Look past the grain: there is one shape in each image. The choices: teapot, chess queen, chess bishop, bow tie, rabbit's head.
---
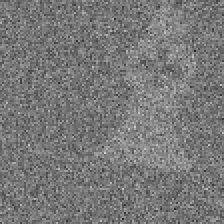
chess bishop
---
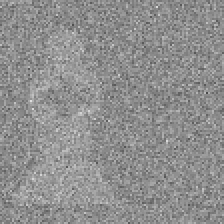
chess bishop
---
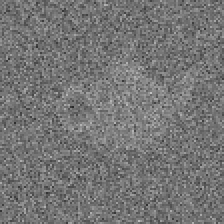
teapot
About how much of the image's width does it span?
two thirds
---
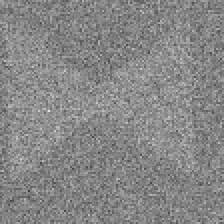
bow tie
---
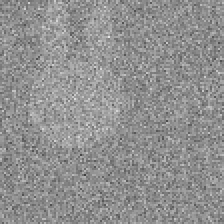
rabbit's head
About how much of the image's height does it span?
two thirds
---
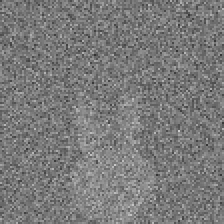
rabbit's head
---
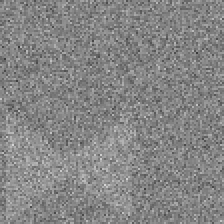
bow tie
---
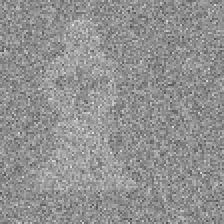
chess bishop
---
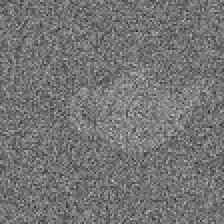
teapot
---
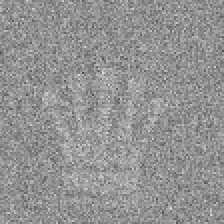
chess queen
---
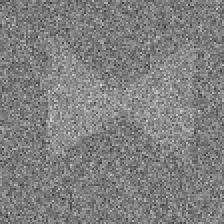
bow tie
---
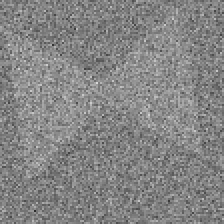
bow tie
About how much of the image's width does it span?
nearly all
